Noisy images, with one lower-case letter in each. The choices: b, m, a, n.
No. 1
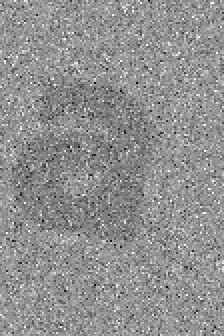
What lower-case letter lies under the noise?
a
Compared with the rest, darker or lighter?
darker
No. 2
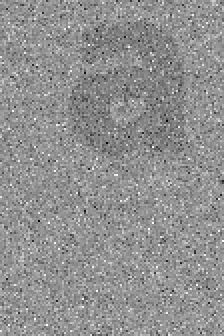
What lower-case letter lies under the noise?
a
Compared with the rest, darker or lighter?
darker
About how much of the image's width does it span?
half
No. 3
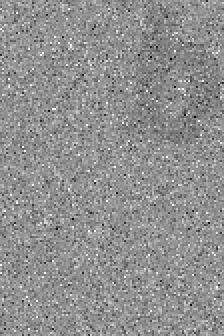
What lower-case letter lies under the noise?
b
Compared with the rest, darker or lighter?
darker
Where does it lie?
top right
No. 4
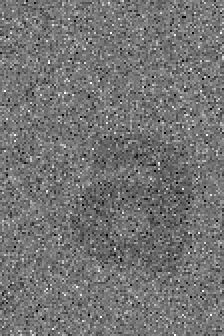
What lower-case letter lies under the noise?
a
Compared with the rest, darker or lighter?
darker
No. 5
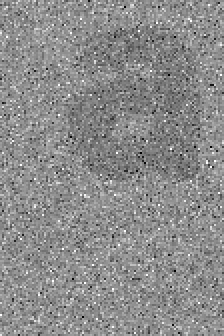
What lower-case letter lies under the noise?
a
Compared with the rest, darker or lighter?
darker
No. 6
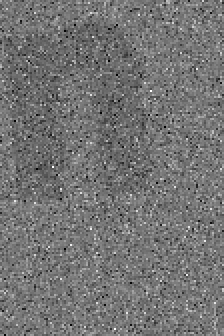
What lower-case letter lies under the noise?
n
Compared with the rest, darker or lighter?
darker
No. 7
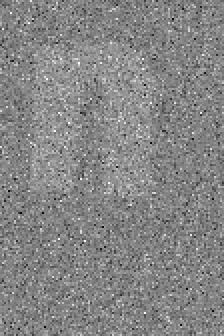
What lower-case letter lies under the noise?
n
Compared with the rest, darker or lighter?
lighter
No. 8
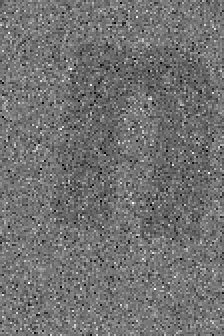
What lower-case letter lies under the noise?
n
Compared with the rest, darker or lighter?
darker
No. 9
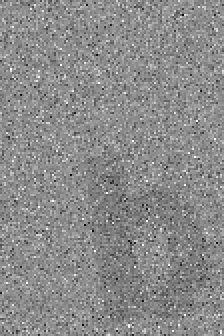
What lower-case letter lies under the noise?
b
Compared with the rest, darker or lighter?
darker
